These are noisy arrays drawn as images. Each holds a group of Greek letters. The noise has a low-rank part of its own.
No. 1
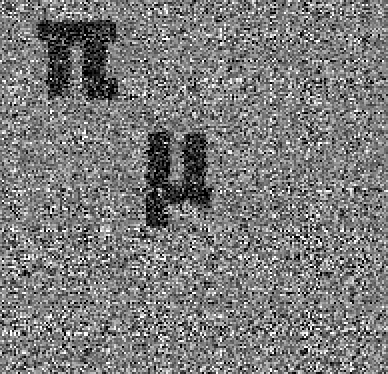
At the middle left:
nothing
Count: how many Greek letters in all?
2
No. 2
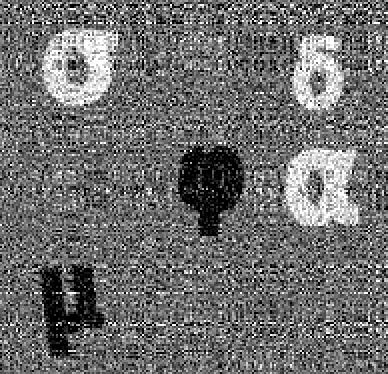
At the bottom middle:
nothing
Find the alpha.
middle right
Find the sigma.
top left
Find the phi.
centre
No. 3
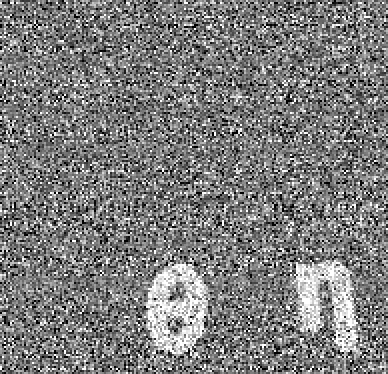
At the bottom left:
nothing
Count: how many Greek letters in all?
2
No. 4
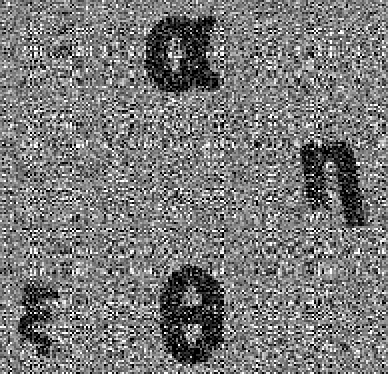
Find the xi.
bottom left
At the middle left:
nothing
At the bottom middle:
theta
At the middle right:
eta
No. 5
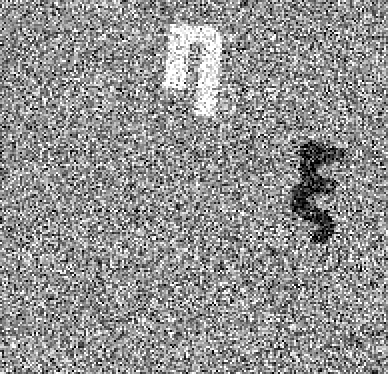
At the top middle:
eta
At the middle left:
nothing
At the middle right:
xi
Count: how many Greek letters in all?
2
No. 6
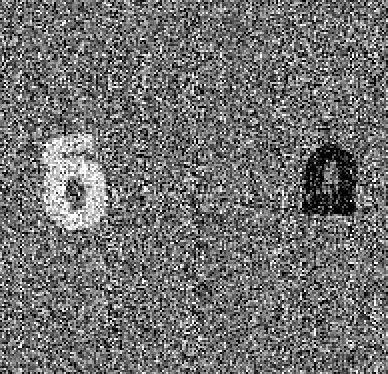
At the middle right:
omega
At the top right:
nothing
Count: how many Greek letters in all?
2
